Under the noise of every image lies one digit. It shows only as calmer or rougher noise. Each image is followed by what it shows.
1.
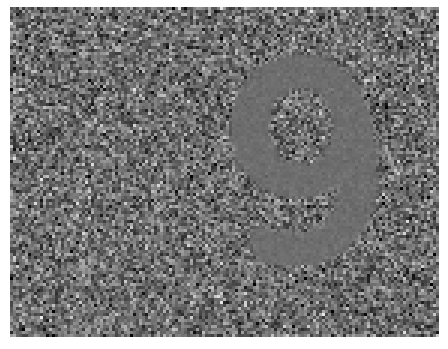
calm 9
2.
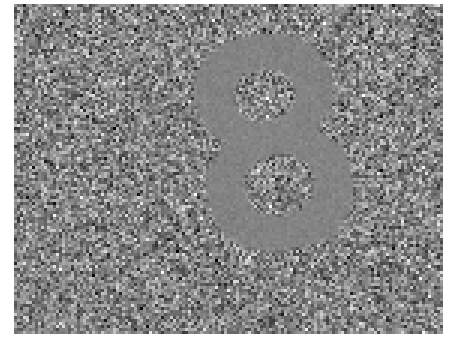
calm 8
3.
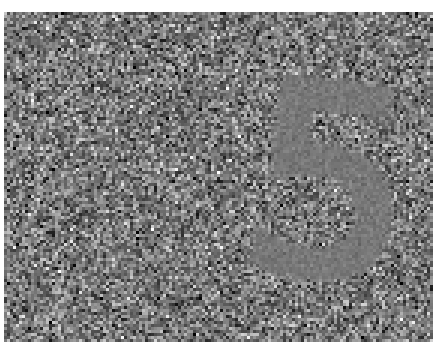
calm 5
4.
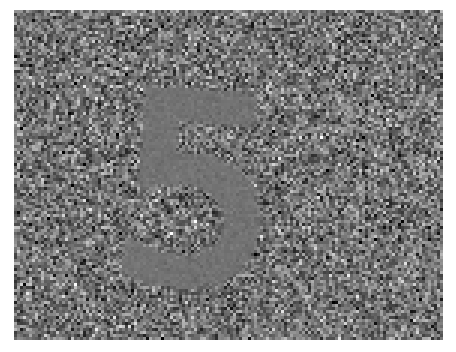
calm 5
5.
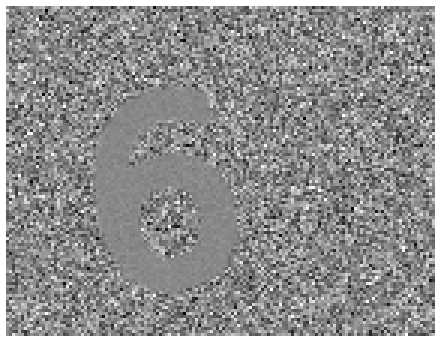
calm 6
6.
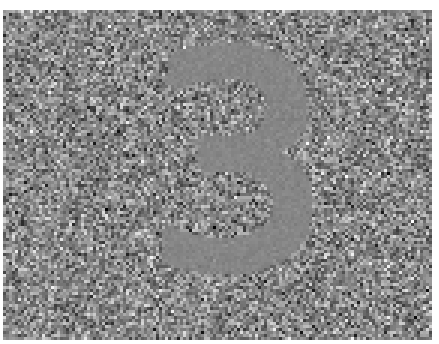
calm 3
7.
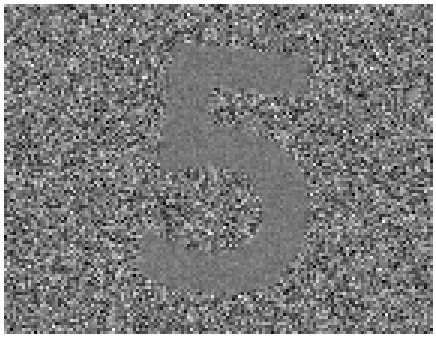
calm 5
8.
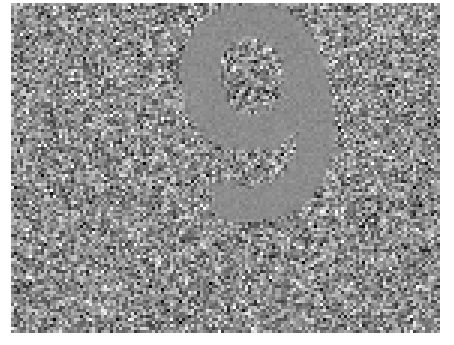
calm 9
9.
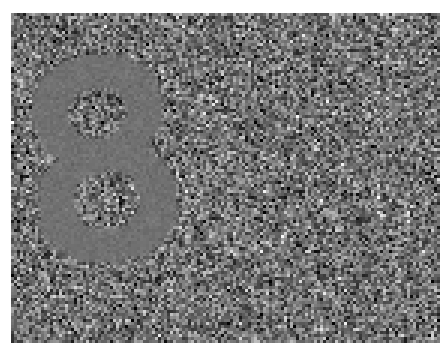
calm 8
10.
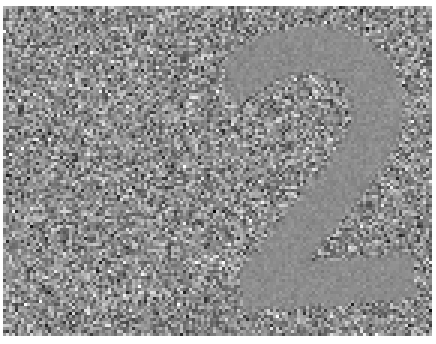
calm 2
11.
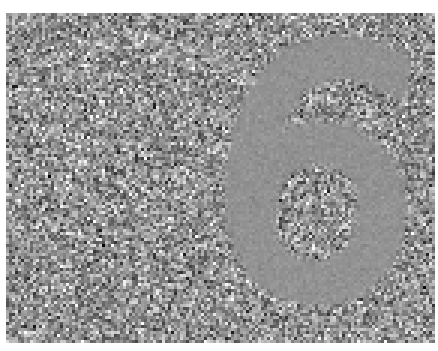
calm 6
